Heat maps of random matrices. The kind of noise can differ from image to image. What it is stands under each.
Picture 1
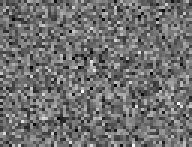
independent entries
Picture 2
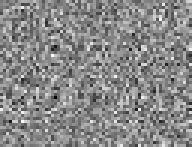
low rank plus noise
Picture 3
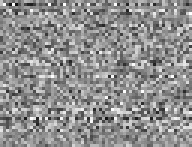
rows of uneven size
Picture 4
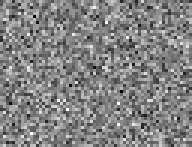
independent entries
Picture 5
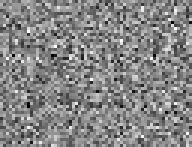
low rank plus noise
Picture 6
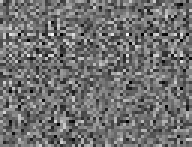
low rank plus noise
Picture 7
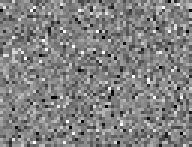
heavy tails
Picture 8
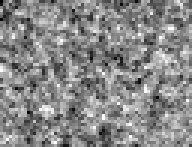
blotchy
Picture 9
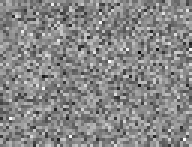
independent entries
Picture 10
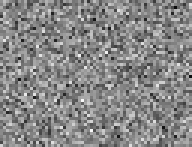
independent entries
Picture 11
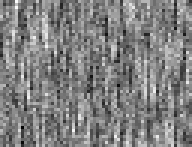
streaked along the columns
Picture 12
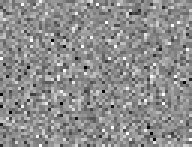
heavy tails
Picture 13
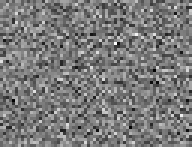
low rank plus noise
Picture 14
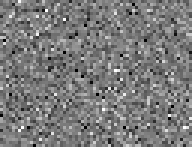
heavy tails
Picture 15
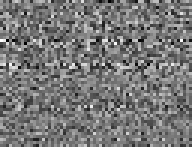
rows of uneven size
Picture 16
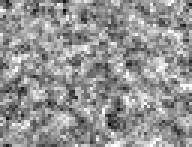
blotchy
